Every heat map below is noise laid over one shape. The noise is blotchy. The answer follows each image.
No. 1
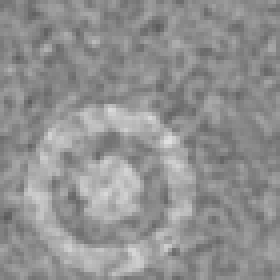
bullseye
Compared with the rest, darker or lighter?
lighter
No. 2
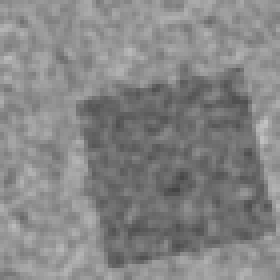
square
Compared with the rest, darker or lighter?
darker
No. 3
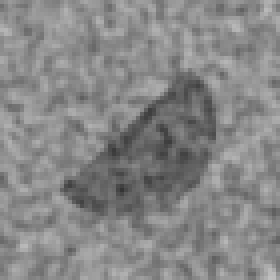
half disc
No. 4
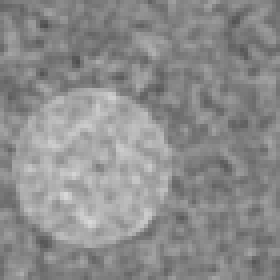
disc
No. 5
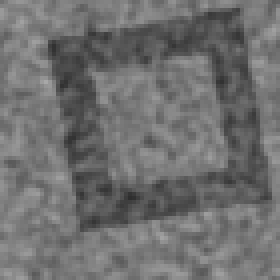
square frame
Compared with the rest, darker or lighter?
darker
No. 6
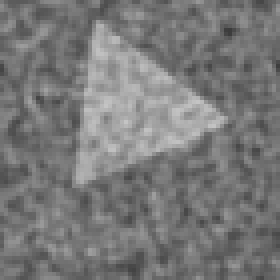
triangle
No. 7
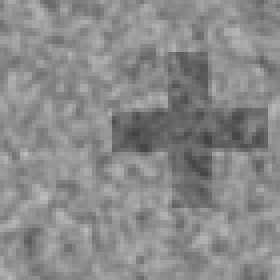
cross
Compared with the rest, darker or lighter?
darker
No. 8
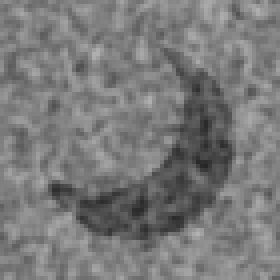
crescent
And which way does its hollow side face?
up and left
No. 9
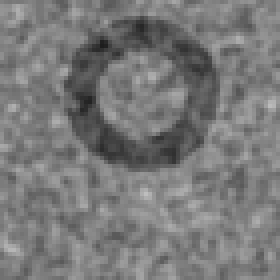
ring
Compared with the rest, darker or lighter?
darker
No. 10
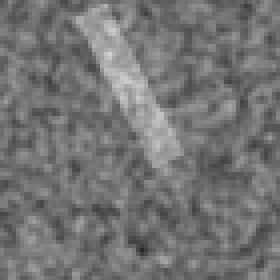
bar
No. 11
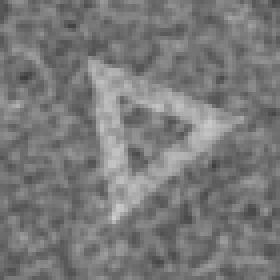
triangle frame
